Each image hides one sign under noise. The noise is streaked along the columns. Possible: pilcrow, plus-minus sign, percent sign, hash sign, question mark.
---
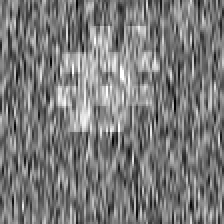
hash sign
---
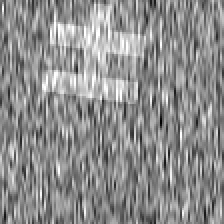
plus-minus sign
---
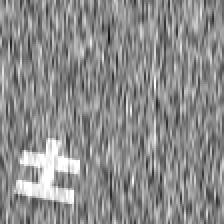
plus-minus sign
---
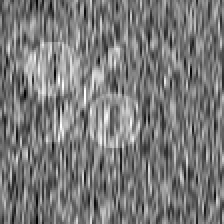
percent sign
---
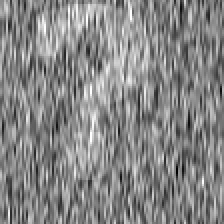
question mark
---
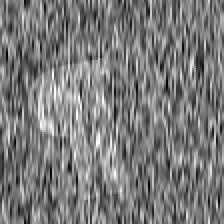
pilcrow
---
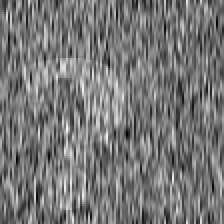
question mark
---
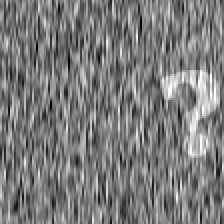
question mark
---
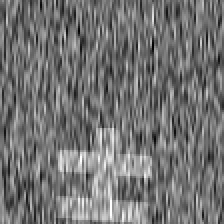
plus-minus sign
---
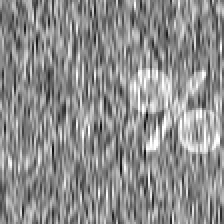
percent sign
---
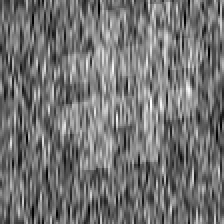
hash sign
